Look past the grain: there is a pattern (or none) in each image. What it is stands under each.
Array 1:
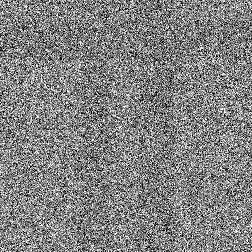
bands of rows crossing bands of columns
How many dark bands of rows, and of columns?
1 and 2
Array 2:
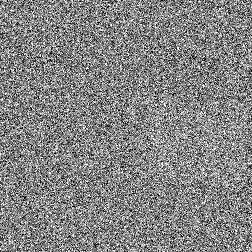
one block
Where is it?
middle right
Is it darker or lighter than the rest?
lighter
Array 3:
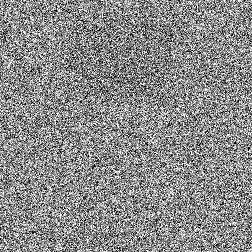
one block
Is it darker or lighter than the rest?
darker
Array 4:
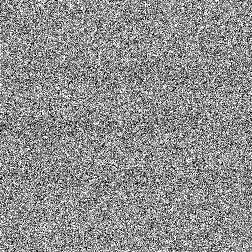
bands of rows
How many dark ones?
3
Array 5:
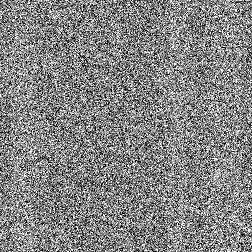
bands of columns
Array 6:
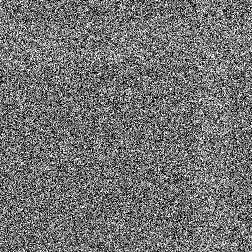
bands of rows crossing bands of columns
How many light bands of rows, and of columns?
1 and 1
